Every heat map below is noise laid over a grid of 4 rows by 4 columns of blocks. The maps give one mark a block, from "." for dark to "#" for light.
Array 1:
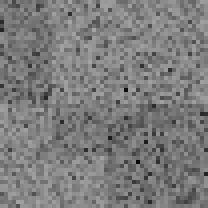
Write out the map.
. # # #
. # # #
# . . .
# # . .
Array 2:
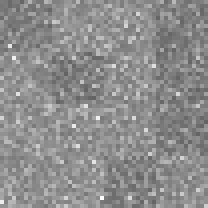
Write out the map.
. # # .
# . # .
# # # .
# # . #
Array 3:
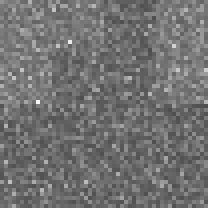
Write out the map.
# # . #
# . . #
. . . .
. . . .
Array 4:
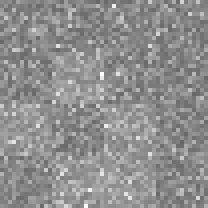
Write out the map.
. . . .
. # . .
# . # .
. # # .
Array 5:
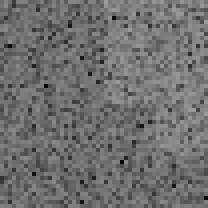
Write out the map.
. . # #
. . # #
. . . #
. . . .
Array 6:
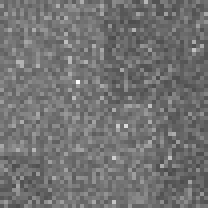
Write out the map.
# # . .
# # . .
# # # .
. # # .
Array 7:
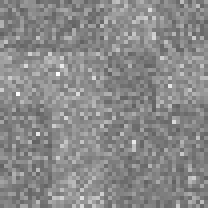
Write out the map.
. . # .
# # . #
. # . .
. # . .
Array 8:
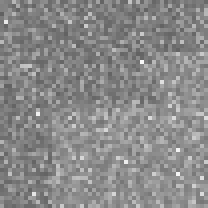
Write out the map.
. . . .
. . . #
. # # #
. # # #
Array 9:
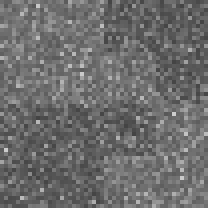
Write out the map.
# # . .
# # # .
. . . #
. . # #
